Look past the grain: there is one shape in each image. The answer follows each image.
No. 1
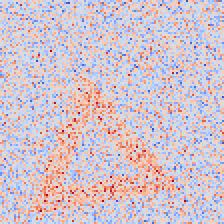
red triangle frame
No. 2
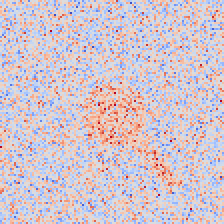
red lollipop
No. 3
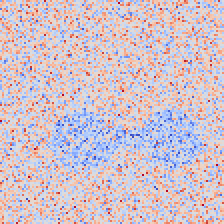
blue dumbbell
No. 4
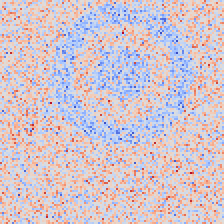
blue bullseye
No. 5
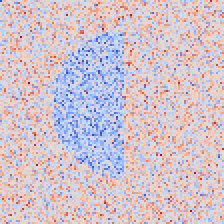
blue half disc
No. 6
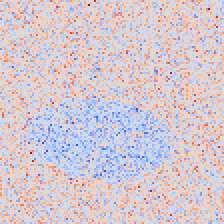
blue ellipse
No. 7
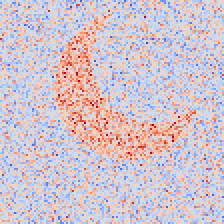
red crescent
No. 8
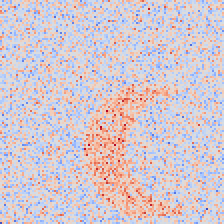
red crescent
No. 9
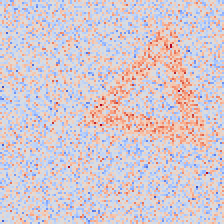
red triangle frame
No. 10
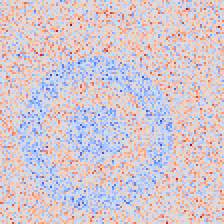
blue bullseye
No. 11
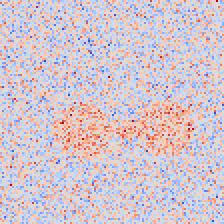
red dumbbell
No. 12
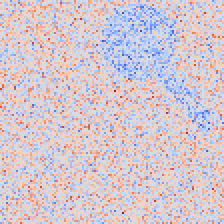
blue lollipop
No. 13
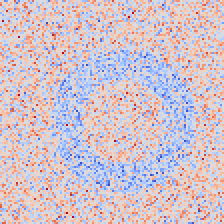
blue ring
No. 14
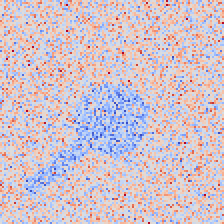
blue lollipop
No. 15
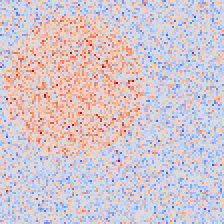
red disc
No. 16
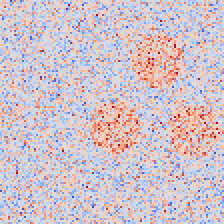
red three dots
